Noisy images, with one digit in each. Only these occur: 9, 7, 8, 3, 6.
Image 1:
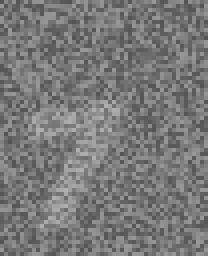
7
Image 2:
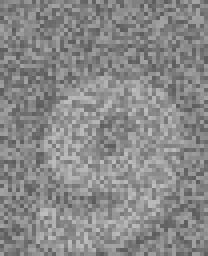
9
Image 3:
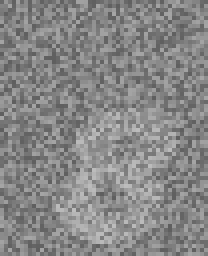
8
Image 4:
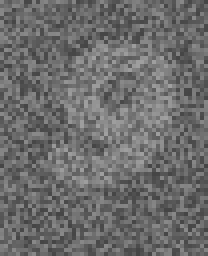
9
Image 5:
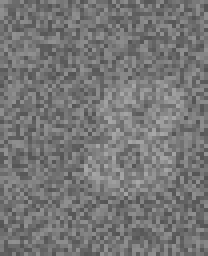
8
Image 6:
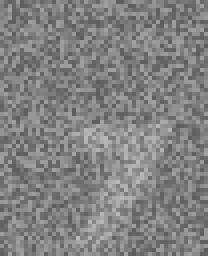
7
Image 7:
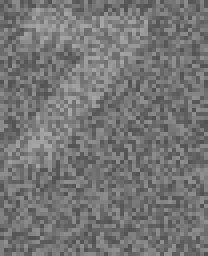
7
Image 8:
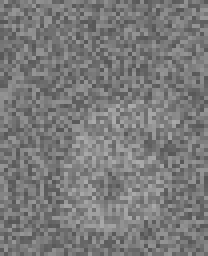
6
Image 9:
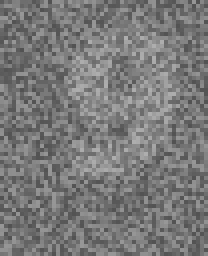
9
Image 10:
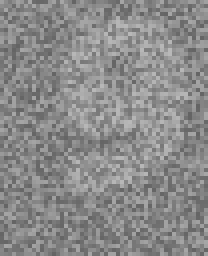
9
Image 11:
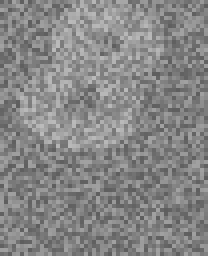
8
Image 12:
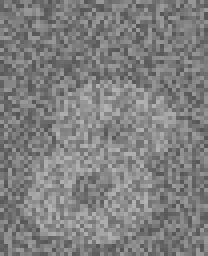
8
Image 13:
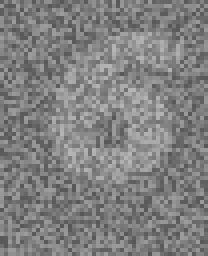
6
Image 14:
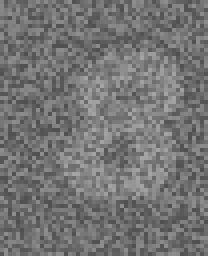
8
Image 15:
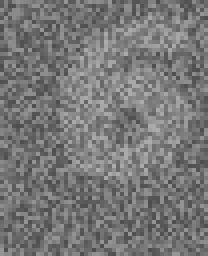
6
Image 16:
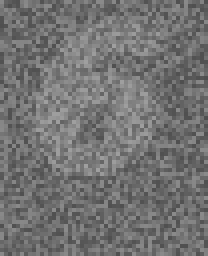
6
